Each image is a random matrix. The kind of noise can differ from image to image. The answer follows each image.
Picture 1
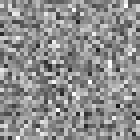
independent entries
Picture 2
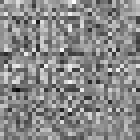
low rank plus noise
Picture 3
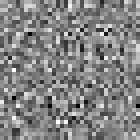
low rank plus noise
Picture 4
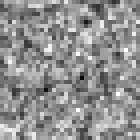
blotchy
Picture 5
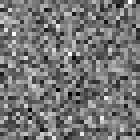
independent entries
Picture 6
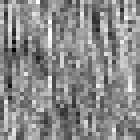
streaked along the columns
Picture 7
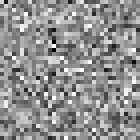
low rank plus noise
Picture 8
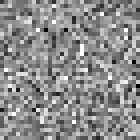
independent entries
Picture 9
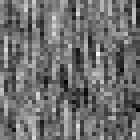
streaked along the columns
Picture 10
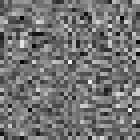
low rank plus noise
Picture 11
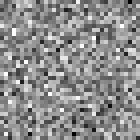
independent entries
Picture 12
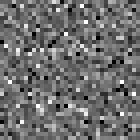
heavy tails
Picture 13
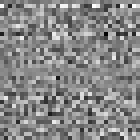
rows of uneven size
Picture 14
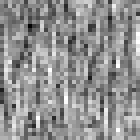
streaked along the columns
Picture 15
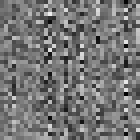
columns of uneven size
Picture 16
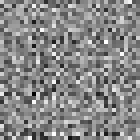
low rank plus noise
